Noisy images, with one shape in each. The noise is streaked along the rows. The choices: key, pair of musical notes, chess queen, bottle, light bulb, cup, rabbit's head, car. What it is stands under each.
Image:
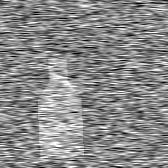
bottle
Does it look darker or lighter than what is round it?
lighter
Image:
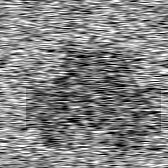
car
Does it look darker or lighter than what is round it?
darker
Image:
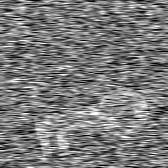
key
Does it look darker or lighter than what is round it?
lighter
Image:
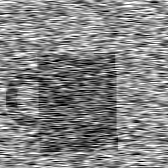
cup
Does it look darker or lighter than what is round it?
darker
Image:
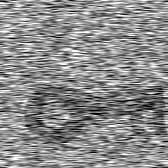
key
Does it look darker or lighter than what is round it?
darker
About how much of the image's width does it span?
nearly all
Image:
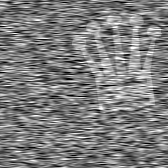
chess queen
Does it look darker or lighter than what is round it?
lighter
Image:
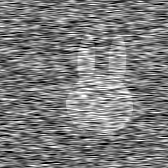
rabbit's head
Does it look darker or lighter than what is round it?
lighter
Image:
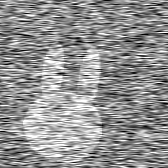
rabbit's head
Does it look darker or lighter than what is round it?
lighter
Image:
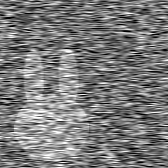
rabbit's head
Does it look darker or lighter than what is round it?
lighter
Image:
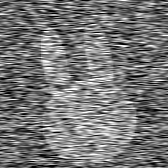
rabbit's head
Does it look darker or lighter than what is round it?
lighter
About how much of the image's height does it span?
nearly all
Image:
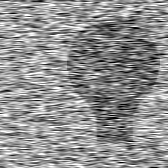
light bulb
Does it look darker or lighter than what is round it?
darker
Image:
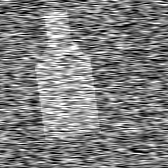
bottle
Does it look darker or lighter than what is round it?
lighter
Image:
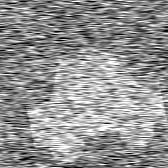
car
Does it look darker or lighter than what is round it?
lighter
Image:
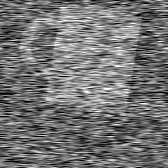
cup
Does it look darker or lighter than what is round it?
lighter
